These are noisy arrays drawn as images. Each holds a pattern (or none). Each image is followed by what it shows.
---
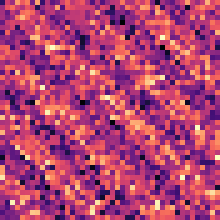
diagonal stripes
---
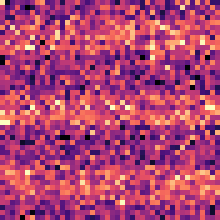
horizontal stripes
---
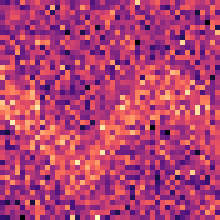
a wavy band
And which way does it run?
left to right
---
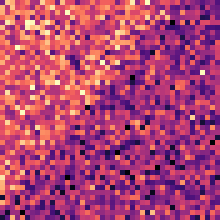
a sharp edge
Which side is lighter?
top left
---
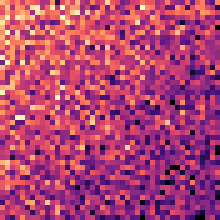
a smooth slope
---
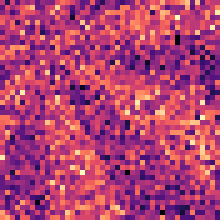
spokes from one point
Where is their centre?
top left
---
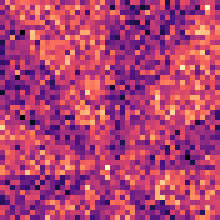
spokes from one point
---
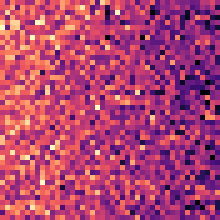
a smooth slope
